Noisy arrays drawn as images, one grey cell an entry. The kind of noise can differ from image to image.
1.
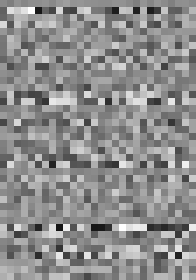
rows of uneven size
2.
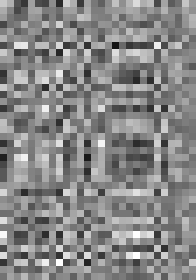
low rank plus noise
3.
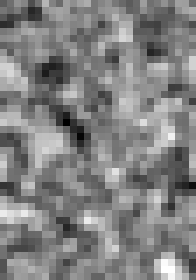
blotchy
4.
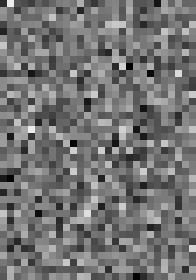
independent entries
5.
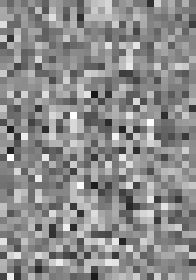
low rank plus noise
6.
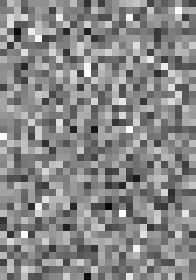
independent entries
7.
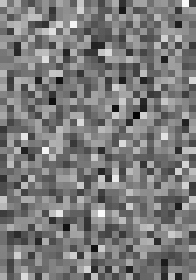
independent entries
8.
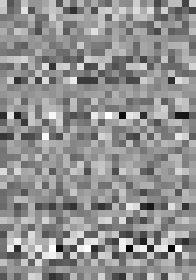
rows of uneven size
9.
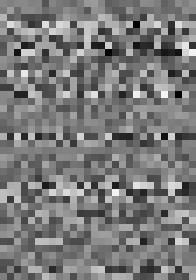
rows of uneven size
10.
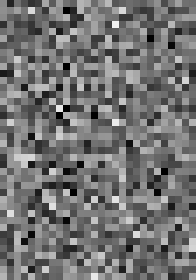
independent entries
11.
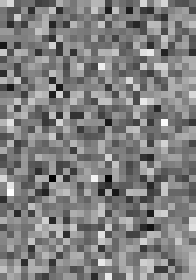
low rank plus noise
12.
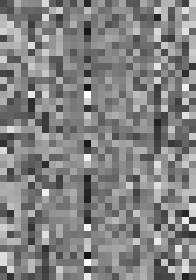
columns of uneven size
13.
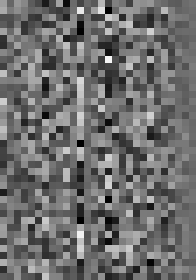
columns of uneven size
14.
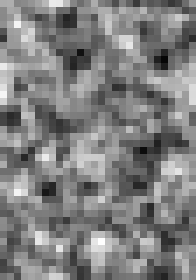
blotchy
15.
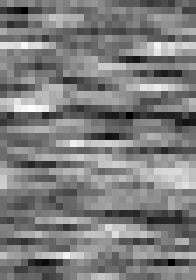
streaked along the rows
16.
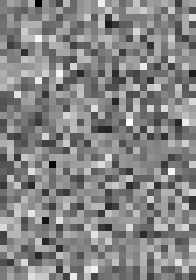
independent entries
